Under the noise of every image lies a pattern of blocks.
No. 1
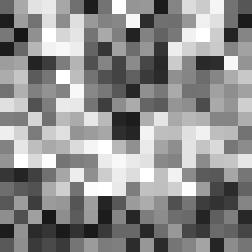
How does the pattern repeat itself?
left and right mirror each other
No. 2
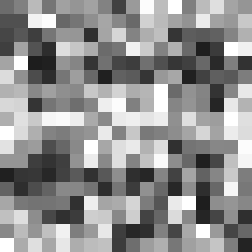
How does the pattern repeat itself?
the same after a half turn
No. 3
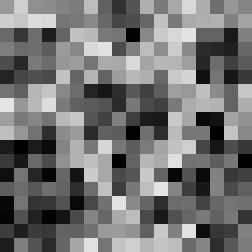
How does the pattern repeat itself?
left and right mirror each other
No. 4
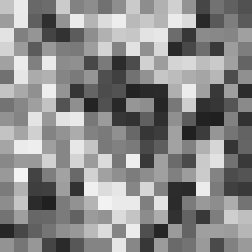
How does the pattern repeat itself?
no symmetry
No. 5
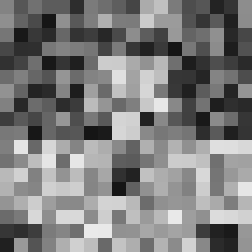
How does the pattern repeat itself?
left and right mirror each other
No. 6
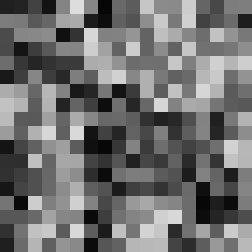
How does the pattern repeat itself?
no symmetry
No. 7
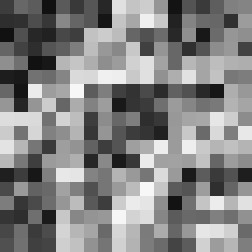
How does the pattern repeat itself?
mirrored about the diagonal from the top left
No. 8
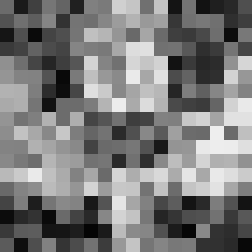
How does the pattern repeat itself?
left and right mirror each other
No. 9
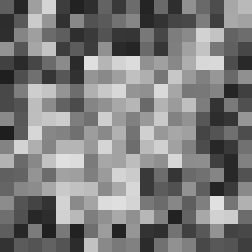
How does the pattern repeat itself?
mirrored about the diagonal from the bottom left
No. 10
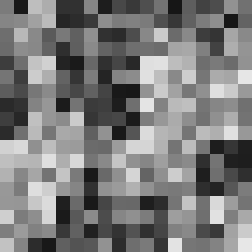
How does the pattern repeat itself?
no symmetry
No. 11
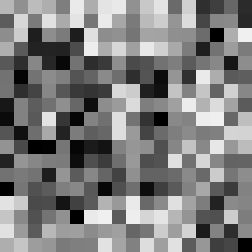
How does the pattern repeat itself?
top and bottom mirror each other
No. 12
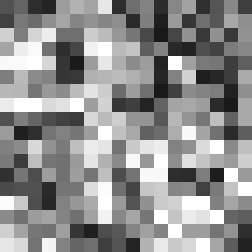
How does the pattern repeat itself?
mirrored about the diagonal from the bottom left
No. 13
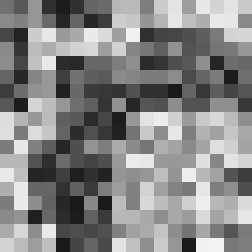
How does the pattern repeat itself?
mirrored about the diagonal from the top left
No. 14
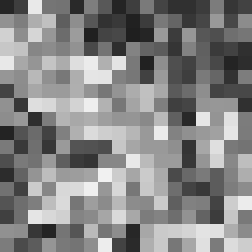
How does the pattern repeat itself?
no symmetry
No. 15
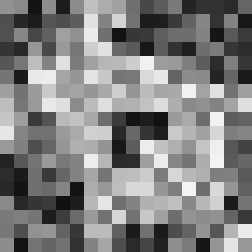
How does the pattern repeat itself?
mirrored about the diagonal from the top left
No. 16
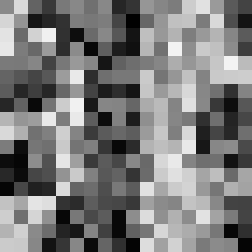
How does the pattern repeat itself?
top and bottom mirror each other
